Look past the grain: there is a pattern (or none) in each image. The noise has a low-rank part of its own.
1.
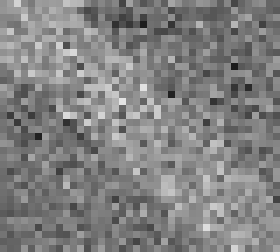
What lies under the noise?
a diagonal band
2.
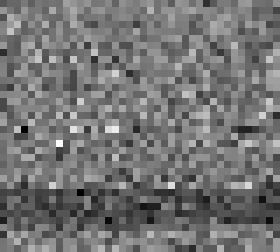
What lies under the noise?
one band of rows
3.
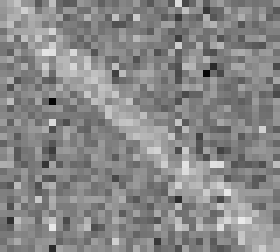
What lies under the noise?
a diagonal band
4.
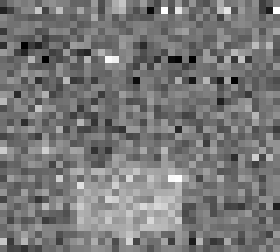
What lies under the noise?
one block
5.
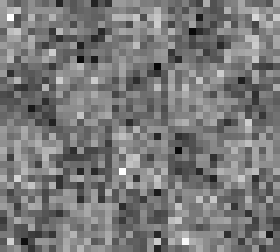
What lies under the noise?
a checkerboard
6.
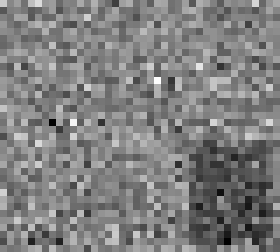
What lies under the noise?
one block
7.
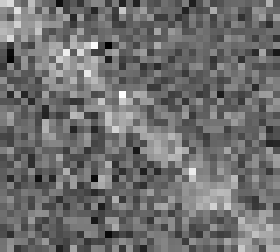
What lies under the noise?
blocks along the diagonal
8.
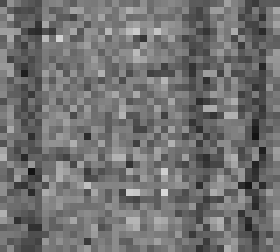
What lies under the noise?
bands of columns
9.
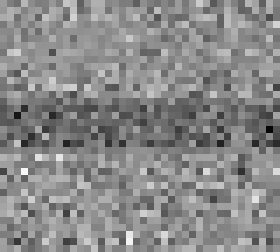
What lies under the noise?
one band of rows
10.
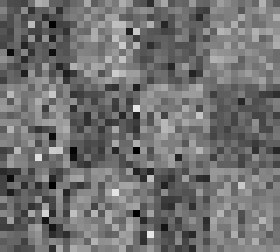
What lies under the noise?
a checkerboard
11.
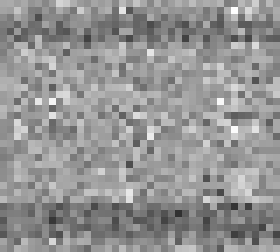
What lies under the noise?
bands of rows
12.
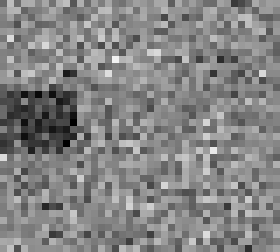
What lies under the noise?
one block
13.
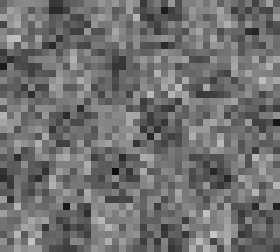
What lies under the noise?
a checkerboard
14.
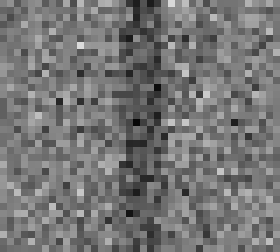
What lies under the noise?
one band of columns
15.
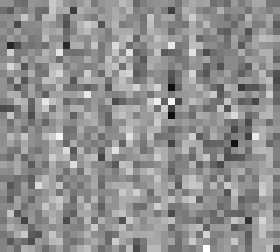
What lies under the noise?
bands of columns
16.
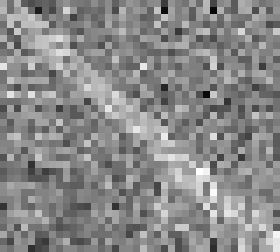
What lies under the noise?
a diagonal band
